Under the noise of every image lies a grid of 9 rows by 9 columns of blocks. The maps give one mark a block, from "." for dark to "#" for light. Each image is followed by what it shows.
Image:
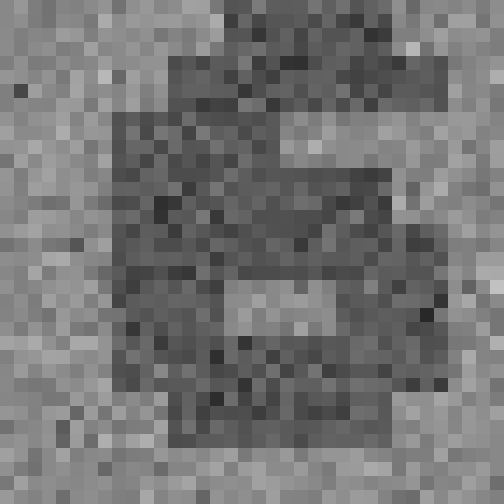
####...##
###.....#
##...####
##.....##
##......#
##..##..#
##......#
###....##
#########
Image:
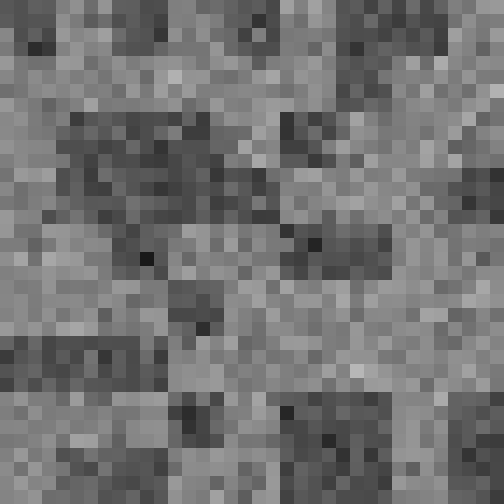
.#.#.#..#
######.##
#...#.###
#....###.
##.##..##
###.#####
...######
###.#..#.
#..##..#.
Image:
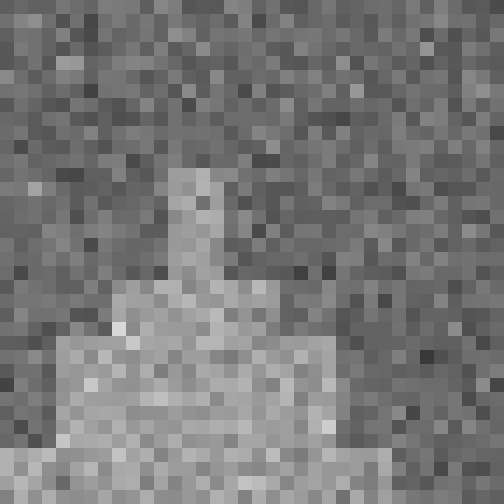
.........
.........
.........
...#.....
...#.....
..###....
.#####...
.#####...
#######..
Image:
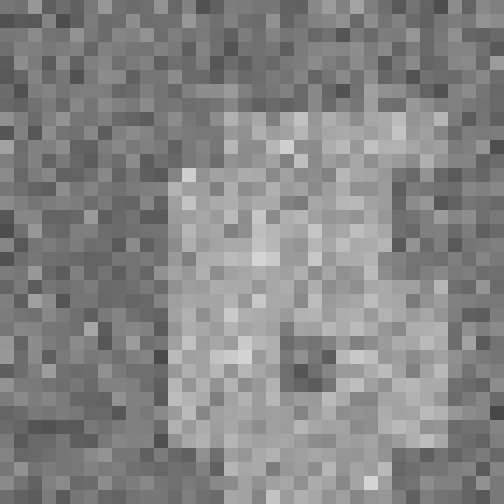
.........
.........
....####.
...####..
...####..
...#####.
...##.##.
...#####.
....###..
